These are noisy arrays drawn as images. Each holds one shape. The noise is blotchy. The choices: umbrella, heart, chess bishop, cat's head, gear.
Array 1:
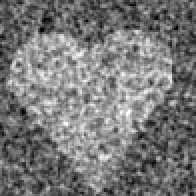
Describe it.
light heart
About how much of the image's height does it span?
nearly all
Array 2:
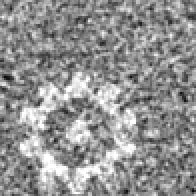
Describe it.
light gear
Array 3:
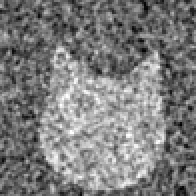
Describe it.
light cat's head
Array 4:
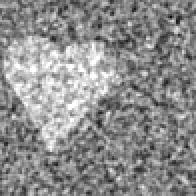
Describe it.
light heart
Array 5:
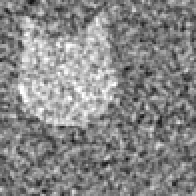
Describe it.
light cat's head
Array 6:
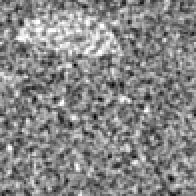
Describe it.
light umbrella
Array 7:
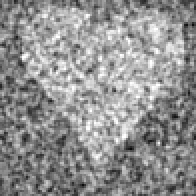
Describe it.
light heart
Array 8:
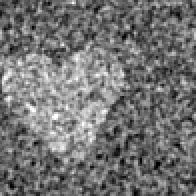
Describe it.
light heart
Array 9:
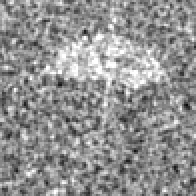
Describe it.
light umbrella
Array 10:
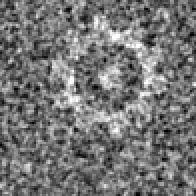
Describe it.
light gear
